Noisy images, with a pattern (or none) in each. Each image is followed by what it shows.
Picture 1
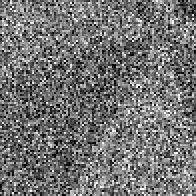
spokes from one point
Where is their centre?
top right
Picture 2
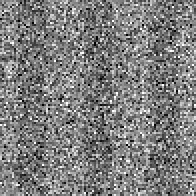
vertical stripes
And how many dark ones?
3
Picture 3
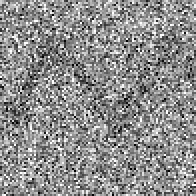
a wavy band
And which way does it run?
left to right
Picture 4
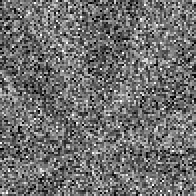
spokes from one point
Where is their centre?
bottom middle
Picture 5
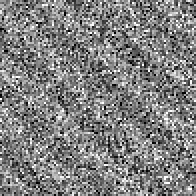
diagonal stripes
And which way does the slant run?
top left to bottom right
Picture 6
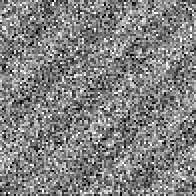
diagonal stripes
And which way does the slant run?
bottom left to top right
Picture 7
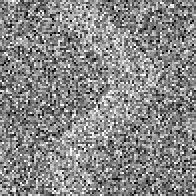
a wavy band
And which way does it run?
top to bottom
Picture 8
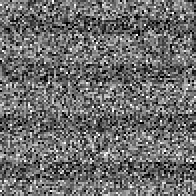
horizontal stripes
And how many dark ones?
4
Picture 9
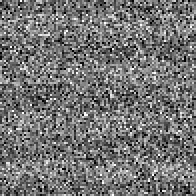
horizontal stripes
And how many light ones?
4
